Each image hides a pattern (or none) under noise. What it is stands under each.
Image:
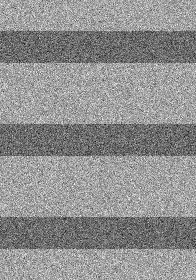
horizontal stripes
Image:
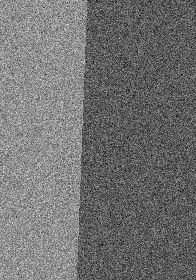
a sharp edge
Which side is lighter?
left
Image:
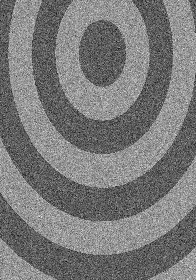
rings round one point
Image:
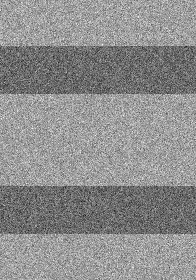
horizontal stripes
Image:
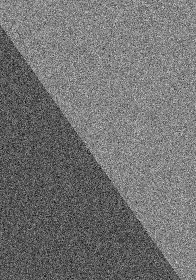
a sharp edge
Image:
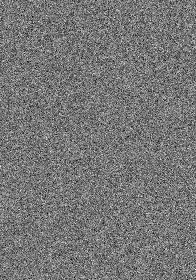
only noise
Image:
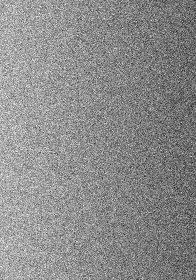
a smooth slope
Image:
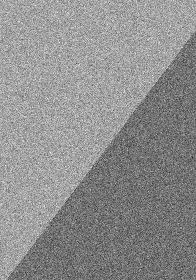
a sharp edge
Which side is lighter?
top left
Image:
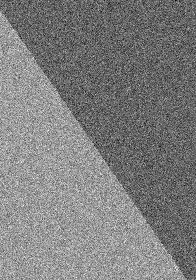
a sharp edge
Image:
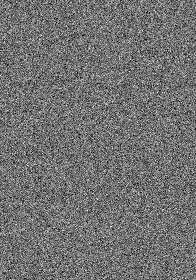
only noise
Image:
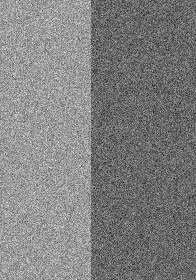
a sharp edge
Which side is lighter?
left
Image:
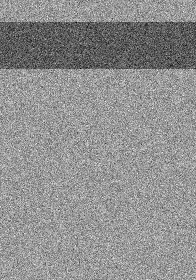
one horizontal stripe
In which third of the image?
top
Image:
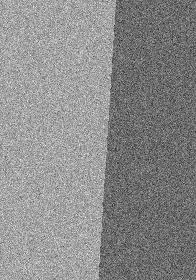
a sharp edge
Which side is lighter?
left
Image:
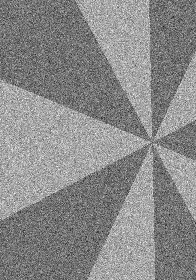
spokes from one point
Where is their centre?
middle right
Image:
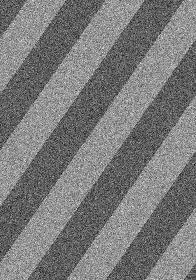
diagonal stripes
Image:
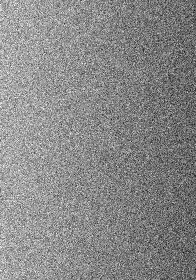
a smooth slope
